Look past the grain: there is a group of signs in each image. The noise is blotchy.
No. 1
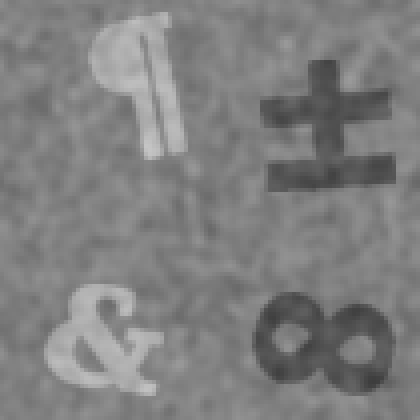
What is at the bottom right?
infinity sign
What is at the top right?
plus-minus sign
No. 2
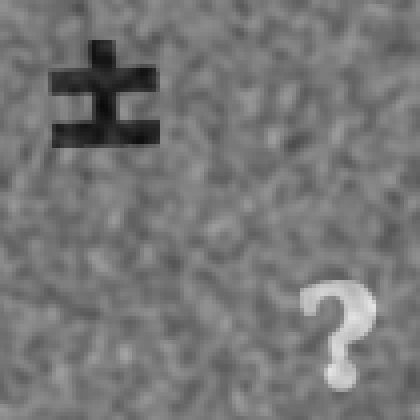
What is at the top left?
plus-minus sign
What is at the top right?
nothing
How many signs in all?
2
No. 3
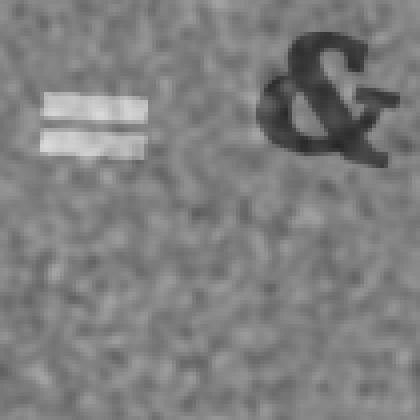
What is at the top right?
ampersand
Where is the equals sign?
top left
